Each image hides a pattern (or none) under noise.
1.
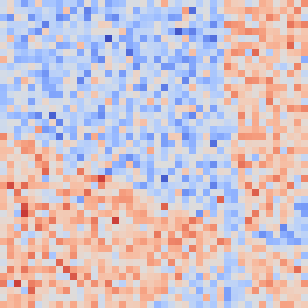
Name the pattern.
spokes from one point
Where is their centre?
bottom right
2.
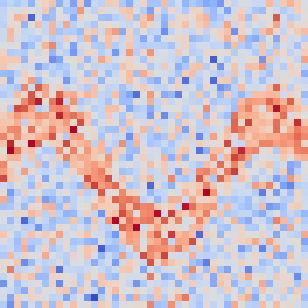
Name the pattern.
a wavy band
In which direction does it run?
left to right
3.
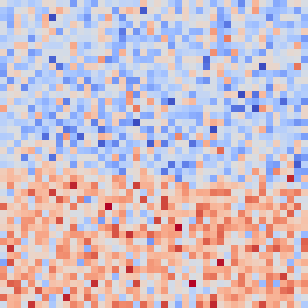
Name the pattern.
a sharp edge
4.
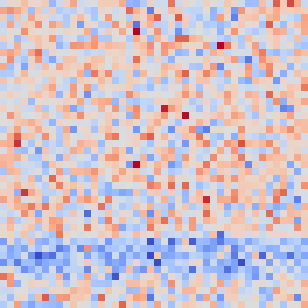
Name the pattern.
one horizontal stripe
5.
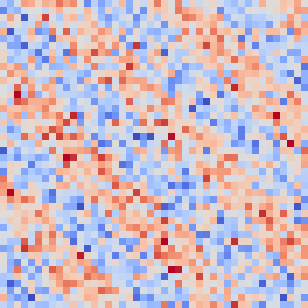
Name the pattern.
diagonal stripes
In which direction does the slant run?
top left to bottom right
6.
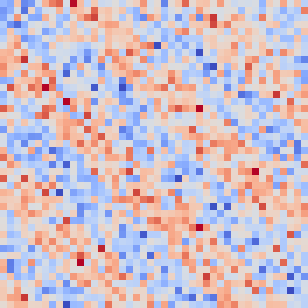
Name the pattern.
diagonal stripes
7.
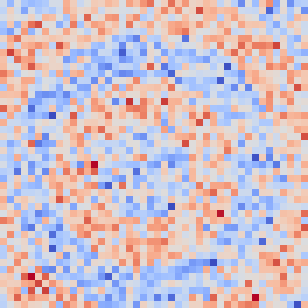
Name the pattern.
rings round one point
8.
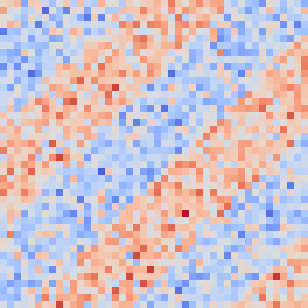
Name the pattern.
diagonal stripes
